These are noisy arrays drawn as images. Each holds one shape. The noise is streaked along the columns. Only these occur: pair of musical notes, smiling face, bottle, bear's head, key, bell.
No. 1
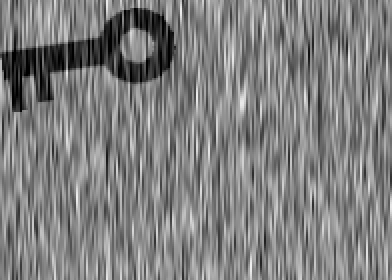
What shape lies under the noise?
key
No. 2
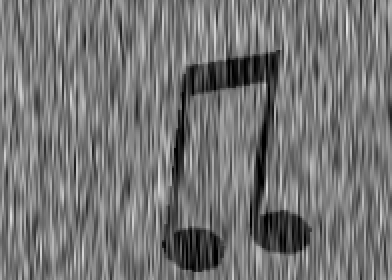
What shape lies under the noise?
pair of musical notes
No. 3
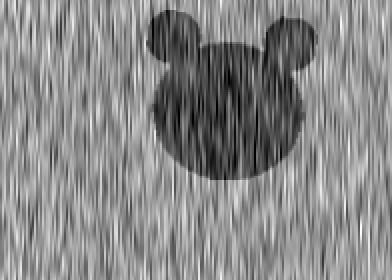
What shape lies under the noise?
bear's head
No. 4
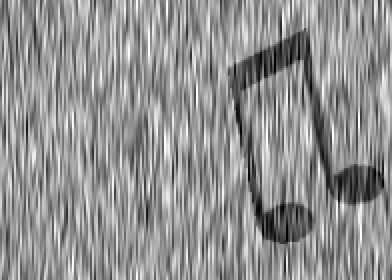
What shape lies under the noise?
pair of musical notes
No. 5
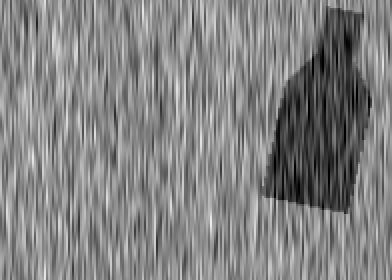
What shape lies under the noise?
bottle
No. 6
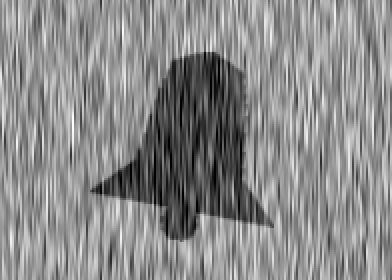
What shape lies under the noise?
bell
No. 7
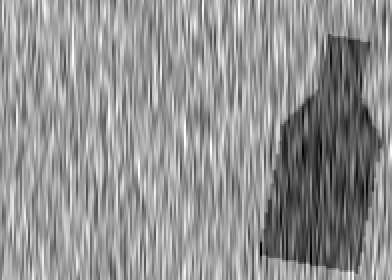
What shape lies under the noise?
bottle
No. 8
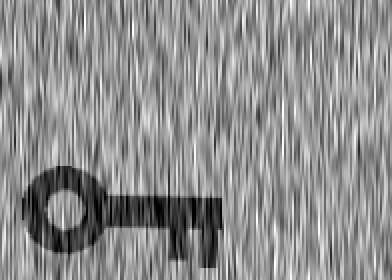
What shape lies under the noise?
key
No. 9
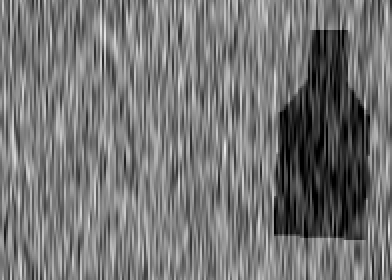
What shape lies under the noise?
bottle
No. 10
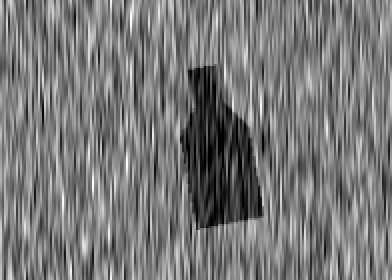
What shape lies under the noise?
bottle
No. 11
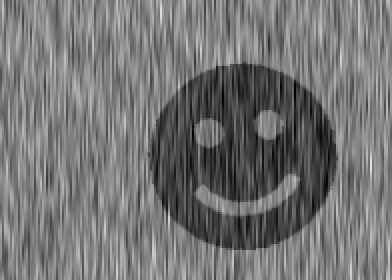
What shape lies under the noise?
smiling face
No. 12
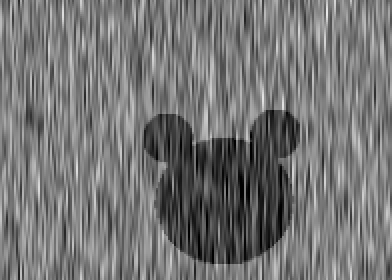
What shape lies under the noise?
bear's head
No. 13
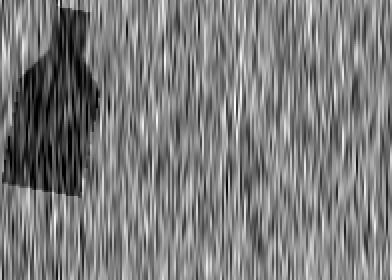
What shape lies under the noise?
bottle
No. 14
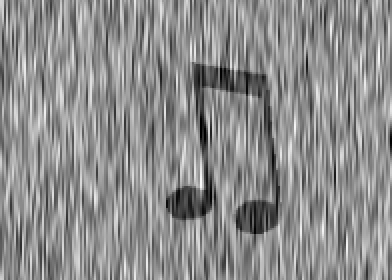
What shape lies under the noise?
pair of musical notes
